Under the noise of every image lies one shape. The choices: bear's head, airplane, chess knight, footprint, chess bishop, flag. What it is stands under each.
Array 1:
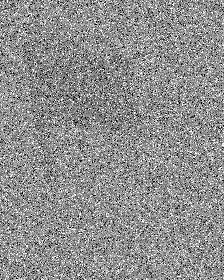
flag
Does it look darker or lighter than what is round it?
darker
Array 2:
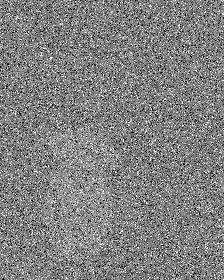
footprint
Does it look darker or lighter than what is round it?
lighter
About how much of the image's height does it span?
half
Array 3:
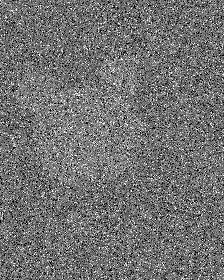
bear's head
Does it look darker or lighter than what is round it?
lighter
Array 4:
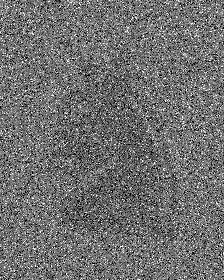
chess knight
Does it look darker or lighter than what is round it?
darker
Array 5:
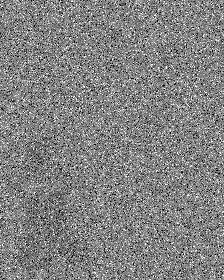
chess bishop
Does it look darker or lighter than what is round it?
darker
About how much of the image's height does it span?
half
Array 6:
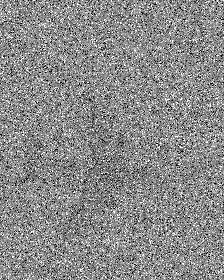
airplane
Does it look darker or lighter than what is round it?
darker
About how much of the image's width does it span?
two thirds
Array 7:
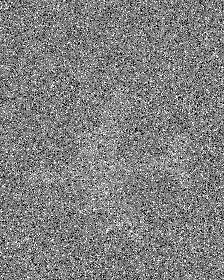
airplane
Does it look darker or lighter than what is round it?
lighter
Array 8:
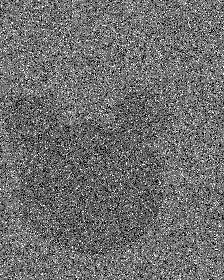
bear's head
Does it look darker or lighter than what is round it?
darker
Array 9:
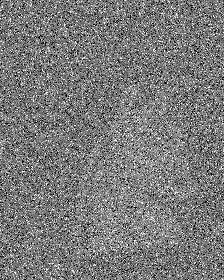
chess knight
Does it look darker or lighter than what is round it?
lighter
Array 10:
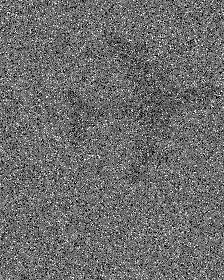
airplane
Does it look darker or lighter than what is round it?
darker
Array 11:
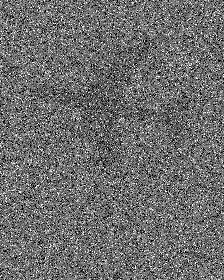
airplane
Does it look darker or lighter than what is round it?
darker
